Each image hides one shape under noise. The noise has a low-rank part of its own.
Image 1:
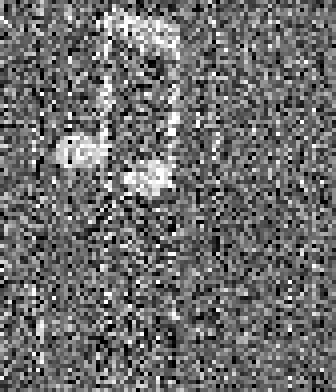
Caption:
light pair of musical notes
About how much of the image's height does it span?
half
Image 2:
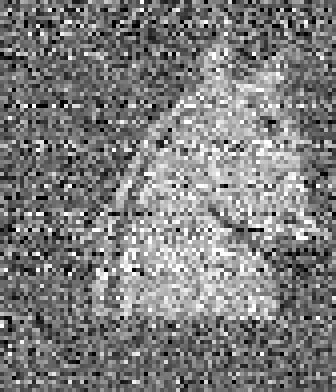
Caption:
light chess knight
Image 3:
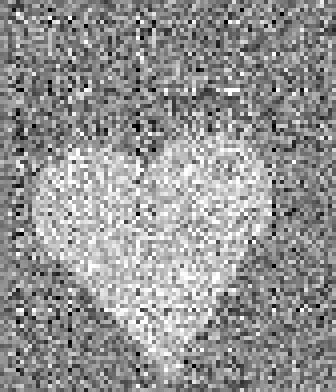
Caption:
light heart
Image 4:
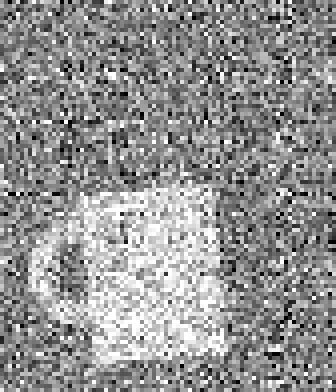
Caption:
light cup
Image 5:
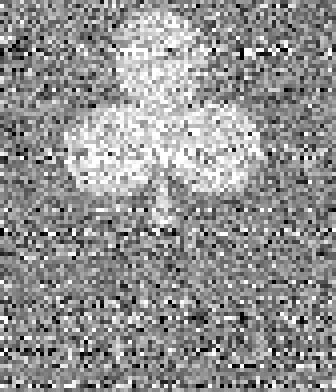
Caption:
light club
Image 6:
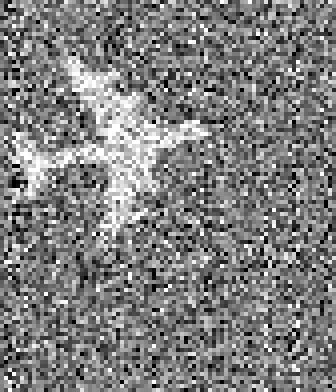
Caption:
light airplane
